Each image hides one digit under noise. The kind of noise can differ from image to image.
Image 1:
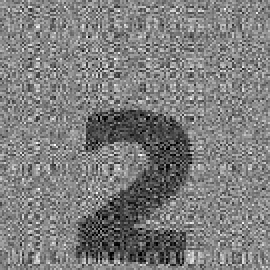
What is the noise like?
low rank plus noise
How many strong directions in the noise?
one
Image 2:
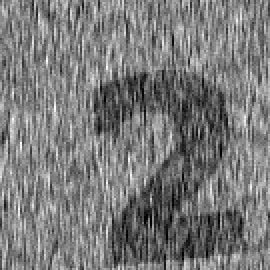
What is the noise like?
streaked along the columns
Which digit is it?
2
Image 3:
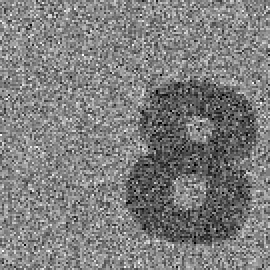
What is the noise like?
independent entries
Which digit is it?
8
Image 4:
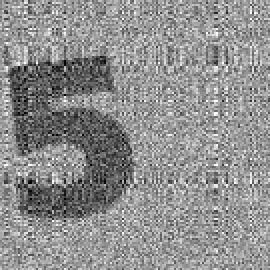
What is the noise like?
low rank plus noise
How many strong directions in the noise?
one
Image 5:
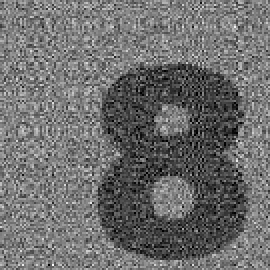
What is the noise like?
low rank plus noise
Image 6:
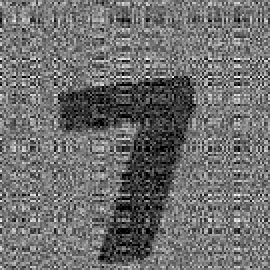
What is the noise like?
low rank plus noise
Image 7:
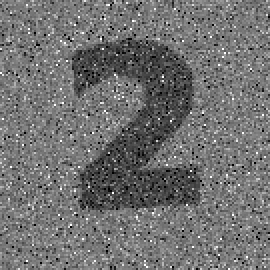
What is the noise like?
heavy tails
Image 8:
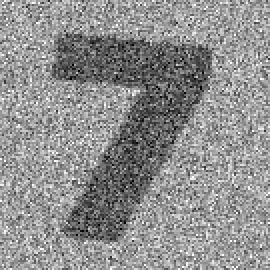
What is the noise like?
independent entries
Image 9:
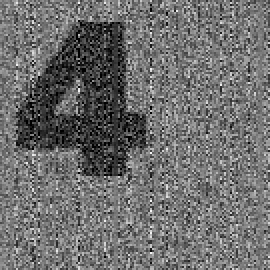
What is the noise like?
columns of uneven size
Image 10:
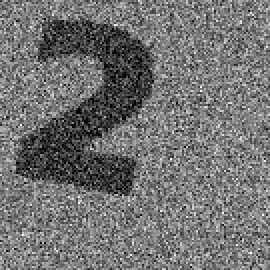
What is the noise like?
independent entries
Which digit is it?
2
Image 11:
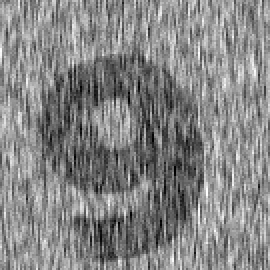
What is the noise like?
streaked along the columns
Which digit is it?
9
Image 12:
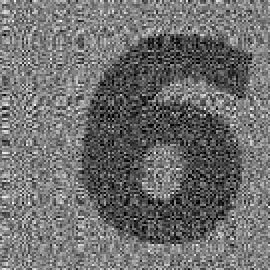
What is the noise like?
low rank plus noise
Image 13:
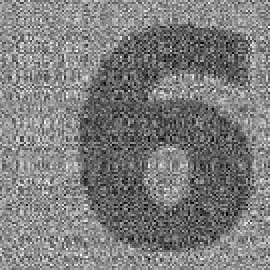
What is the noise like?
low rank plus noise
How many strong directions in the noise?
two
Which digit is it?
6
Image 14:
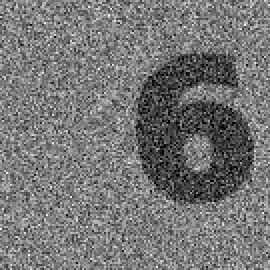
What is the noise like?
independent entries
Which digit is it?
6
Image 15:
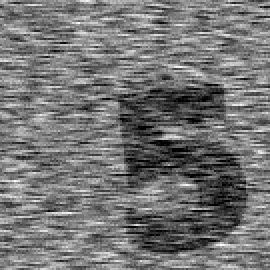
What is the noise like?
streaked along the rows
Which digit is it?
5
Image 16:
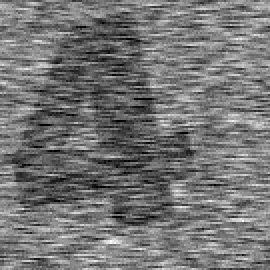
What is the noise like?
streaked along the rows
